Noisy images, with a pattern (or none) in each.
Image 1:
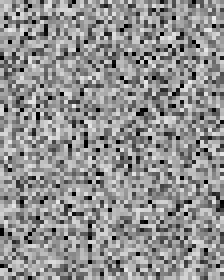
only noise
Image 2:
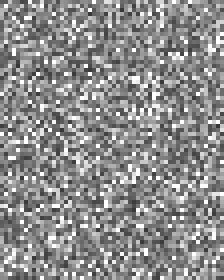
only noise
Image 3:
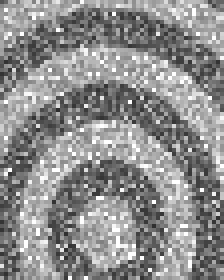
rings round one point
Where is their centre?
bottom middle
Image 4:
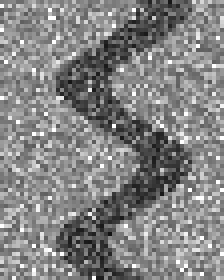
a wavy band
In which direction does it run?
top to bottom
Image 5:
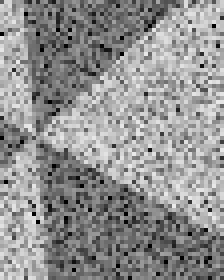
spokes from one point
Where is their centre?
middle left
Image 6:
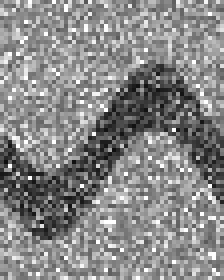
a wavy band
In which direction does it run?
left to right
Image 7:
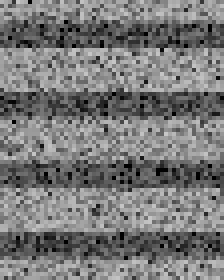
horizontal stripes
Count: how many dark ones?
4
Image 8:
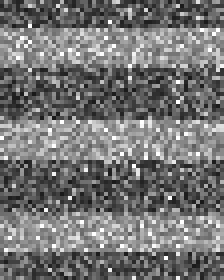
horizontal stripes
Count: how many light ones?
3
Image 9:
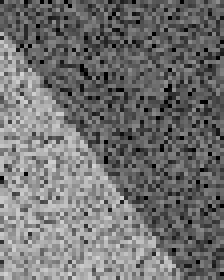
a sharp edge
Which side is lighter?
bottom left
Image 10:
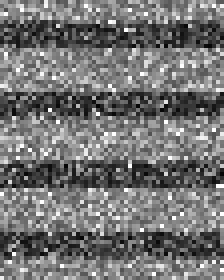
horizontal stripes
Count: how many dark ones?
4
